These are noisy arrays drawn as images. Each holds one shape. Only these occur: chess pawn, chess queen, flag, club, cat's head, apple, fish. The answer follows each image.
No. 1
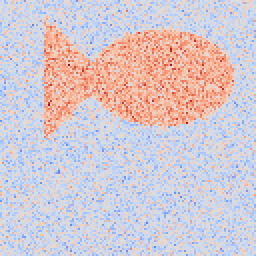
fish
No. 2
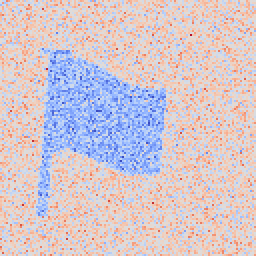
flag
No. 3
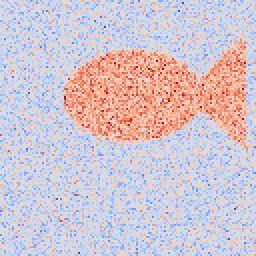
fish
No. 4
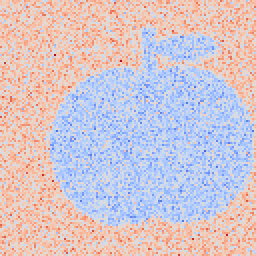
apple
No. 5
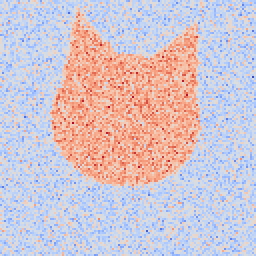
cat's head
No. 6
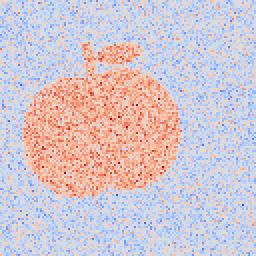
apple
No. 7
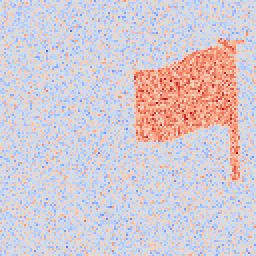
flag
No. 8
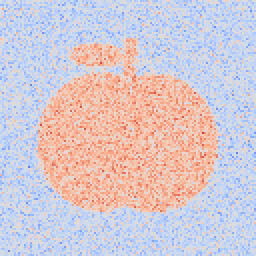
apple
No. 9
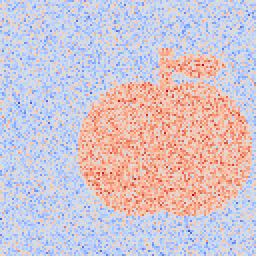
apple
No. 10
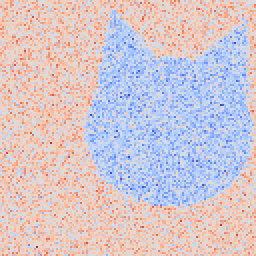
cat's head
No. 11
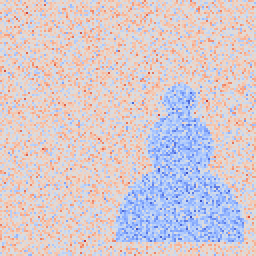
chess pawn
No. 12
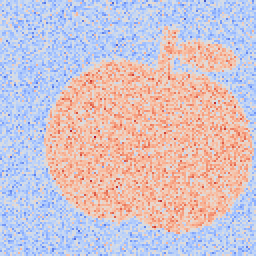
apple
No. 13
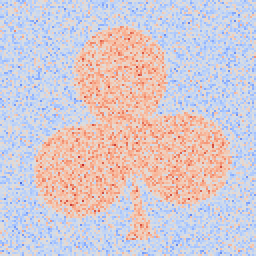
club
